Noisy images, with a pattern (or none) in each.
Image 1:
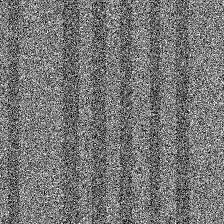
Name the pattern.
bands of columns
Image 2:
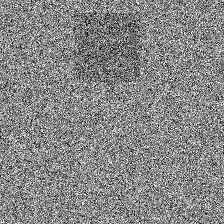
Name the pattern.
one block
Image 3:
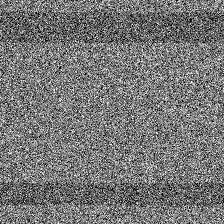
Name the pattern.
bands of rows
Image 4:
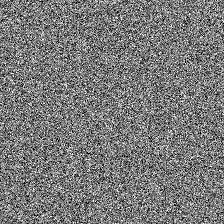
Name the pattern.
only noise
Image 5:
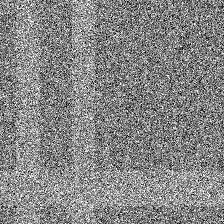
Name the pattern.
bands of rows crossing bands of columns
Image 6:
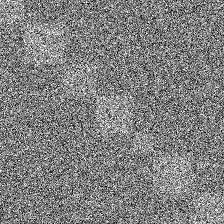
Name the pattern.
blocks along the diagonal
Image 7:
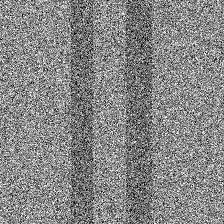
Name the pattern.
bands of columns
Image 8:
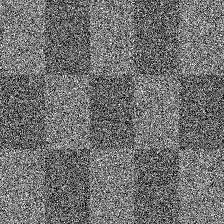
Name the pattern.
a checkerboard
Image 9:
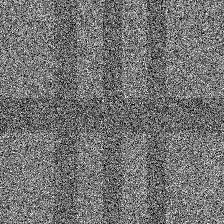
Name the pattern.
bands of rows crossing bands of columns
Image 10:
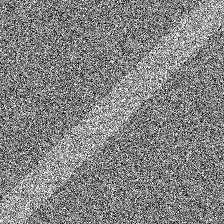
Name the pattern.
a diagonal band
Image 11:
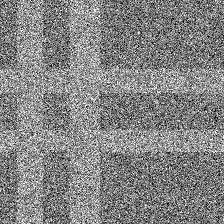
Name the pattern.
bands of rows crossing bands of columns
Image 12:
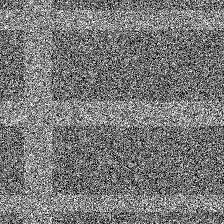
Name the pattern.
bands of rows crossing bands of columns
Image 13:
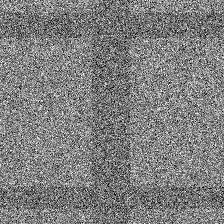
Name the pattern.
bands of rows crossing bands of columns
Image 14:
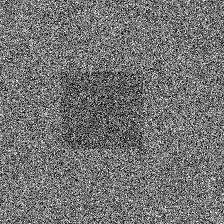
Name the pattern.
one block
